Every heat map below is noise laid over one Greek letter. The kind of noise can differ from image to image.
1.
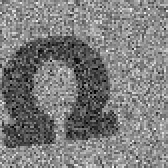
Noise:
low rank plus noise
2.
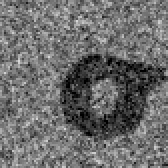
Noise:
blotchy
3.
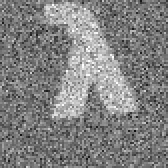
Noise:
independent entries
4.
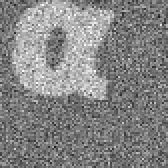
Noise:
low rank plus noise
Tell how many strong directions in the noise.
two
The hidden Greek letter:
alpha
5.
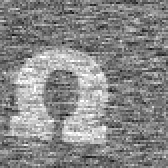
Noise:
streaked along the rows
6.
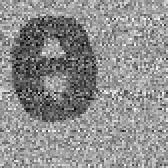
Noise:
rows of uneven size
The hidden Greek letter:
theta
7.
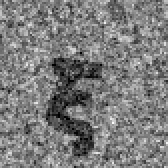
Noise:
blotchy
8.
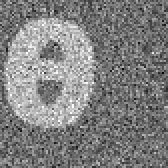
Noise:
low rank plus noise
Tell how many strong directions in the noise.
three or four
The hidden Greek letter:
theta
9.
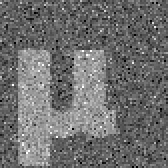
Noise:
heavy tails
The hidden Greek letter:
mu
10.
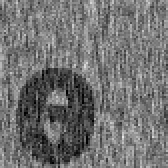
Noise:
streaked along the columns
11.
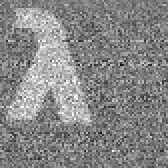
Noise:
rows of uneven size
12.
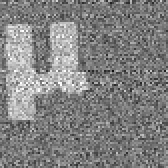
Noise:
rows of uneven size
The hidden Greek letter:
mu
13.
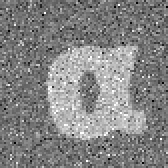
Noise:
heavy tails
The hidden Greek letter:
alpha
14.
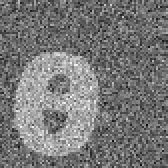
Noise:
low rank plus noise
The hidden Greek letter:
theta
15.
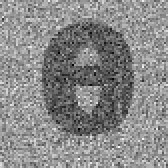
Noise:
low rank plus noise
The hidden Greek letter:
theta
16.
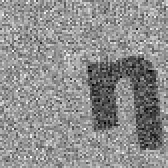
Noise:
low rank plus noise
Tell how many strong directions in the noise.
three or four
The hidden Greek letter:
eta
